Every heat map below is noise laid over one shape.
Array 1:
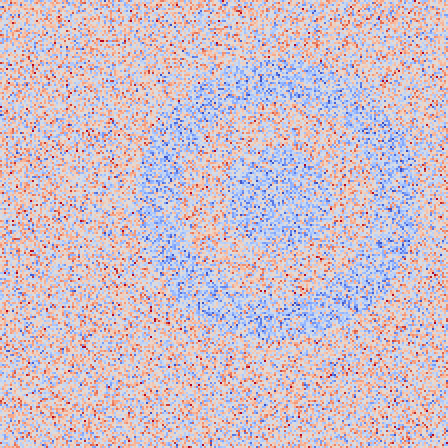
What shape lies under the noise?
bullseye
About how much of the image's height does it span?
two thirds
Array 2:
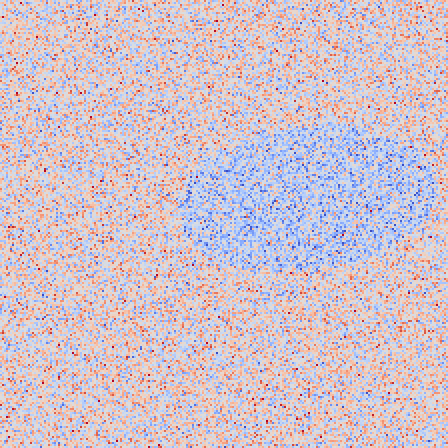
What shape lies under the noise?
ellipse
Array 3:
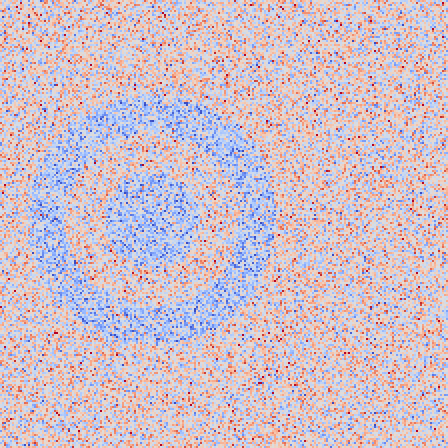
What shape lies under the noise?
bullseye
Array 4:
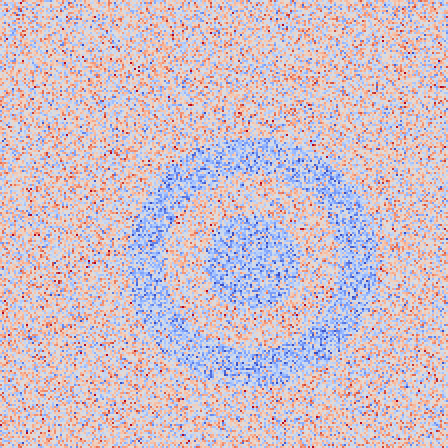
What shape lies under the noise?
bullseye
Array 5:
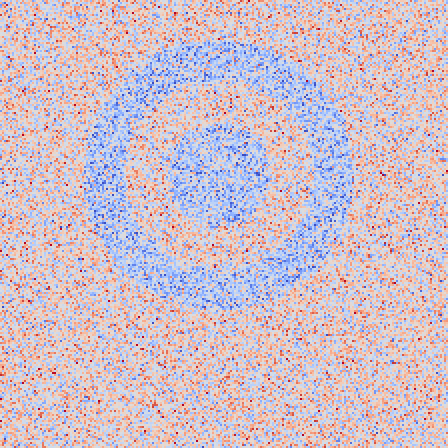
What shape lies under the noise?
bullseye
